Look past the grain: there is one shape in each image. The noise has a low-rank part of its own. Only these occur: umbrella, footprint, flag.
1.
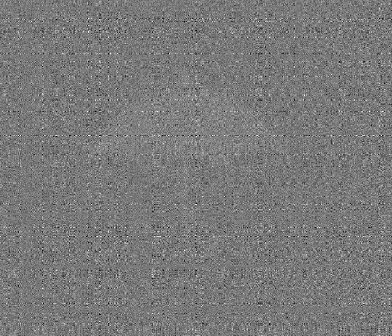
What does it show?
light umbrella
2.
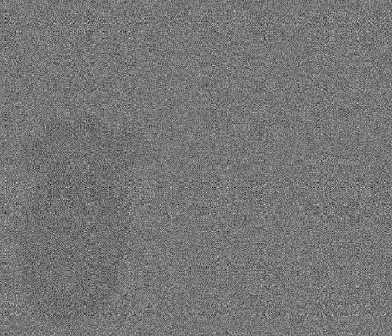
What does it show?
dark footprint
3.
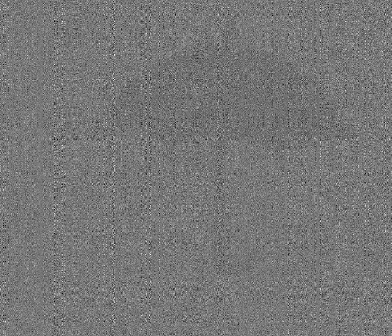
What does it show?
dark umbrella
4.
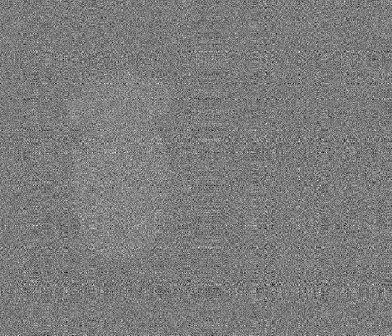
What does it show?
light footprint
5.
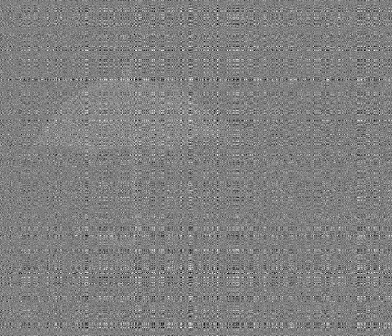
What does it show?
light umbrella
